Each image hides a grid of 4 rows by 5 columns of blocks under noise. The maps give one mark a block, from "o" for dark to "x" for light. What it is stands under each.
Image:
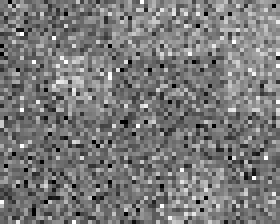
ooxxx
oxoox
ooooo
oooxo
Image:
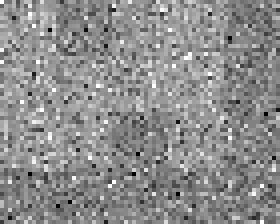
xoxxo
xxxxo
xxoxo
ooooo
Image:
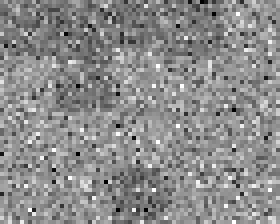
oooox
xoxxx
xxxxx
xxoxx
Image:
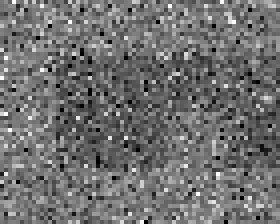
xxxxx
xoooo
xooxo
xxxxx
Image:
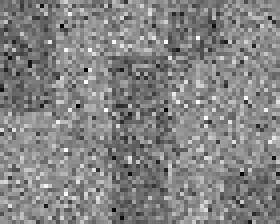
oxxox
oxoxx
xxoxx
xxoxo
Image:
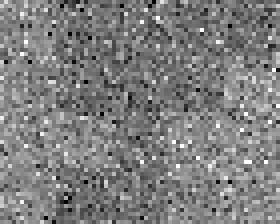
xoooo
xooox
xxoxx
xooxx
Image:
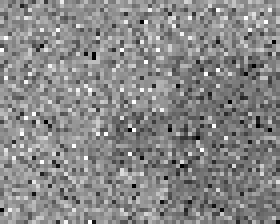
xxxxx
xxxoo
xxooo
xxxoo
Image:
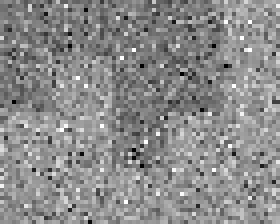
oooox
oxoox
xxoxx
xxxxx
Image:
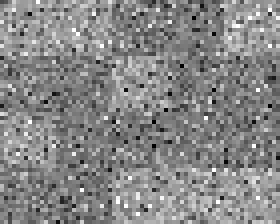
xxoox
ooxoo
xoooo
ooxxx
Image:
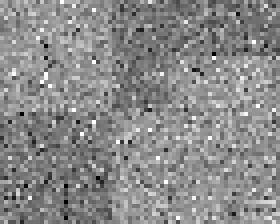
xxooo
xxoxx
ooxxx
ooxxx
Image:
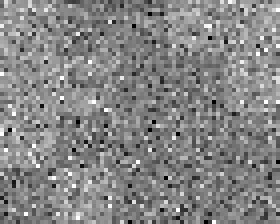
xooxx
xxoox
xoooo
oxooo
